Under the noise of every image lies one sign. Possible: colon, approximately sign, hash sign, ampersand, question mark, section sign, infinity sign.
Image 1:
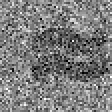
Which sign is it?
approximately sign
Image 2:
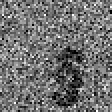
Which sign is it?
section sign
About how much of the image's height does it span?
half
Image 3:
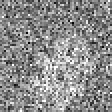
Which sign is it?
hash sign
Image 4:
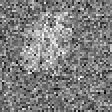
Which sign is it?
hash sign
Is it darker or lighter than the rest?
lighter
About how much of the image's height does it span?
half
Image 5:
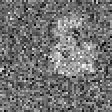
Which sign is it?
ampersand
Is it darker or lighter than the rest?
lighter
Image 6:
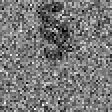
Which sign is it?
section sign
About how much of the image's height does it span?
half
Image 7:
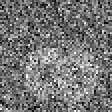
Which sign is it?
infinity sign
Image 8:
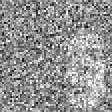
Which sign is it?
section sign
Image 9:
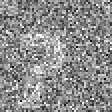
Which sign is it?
question mark
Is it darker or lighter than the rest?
lighter
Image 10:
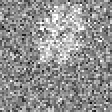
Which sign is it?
hash sign
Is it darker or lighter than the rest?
lighter
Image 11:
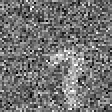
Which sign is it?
question mark
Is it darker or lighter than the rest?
lighter
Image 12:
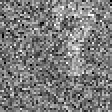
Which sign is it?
question mark
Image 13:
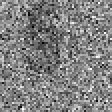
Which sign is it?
section sign
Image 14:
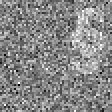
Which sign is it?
section sign
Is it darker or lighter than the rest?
lighter
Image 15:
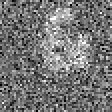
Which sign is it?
ampersand
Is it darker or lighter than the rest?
lighter
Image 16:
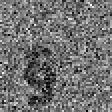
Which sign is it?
section sign
